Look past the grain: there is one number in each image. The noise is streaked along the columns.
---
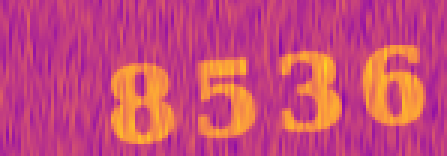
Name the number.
8536
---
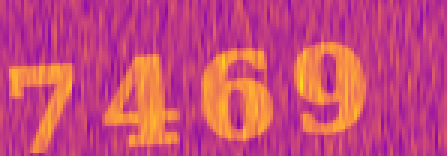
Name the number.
7469
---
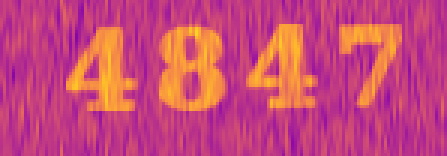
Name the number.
4847
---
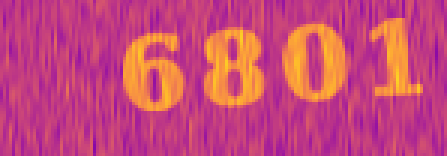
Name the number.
6801
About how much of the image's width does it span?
two thirds
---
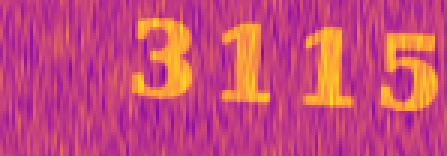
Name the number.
3115
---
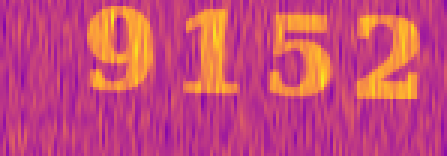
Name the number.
9152
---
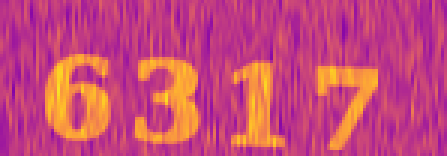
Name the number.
6317
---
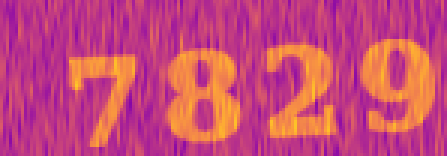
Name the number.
7829
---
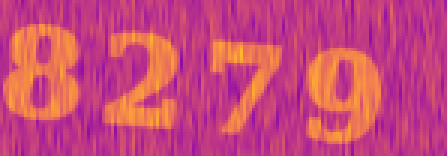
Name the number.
8279
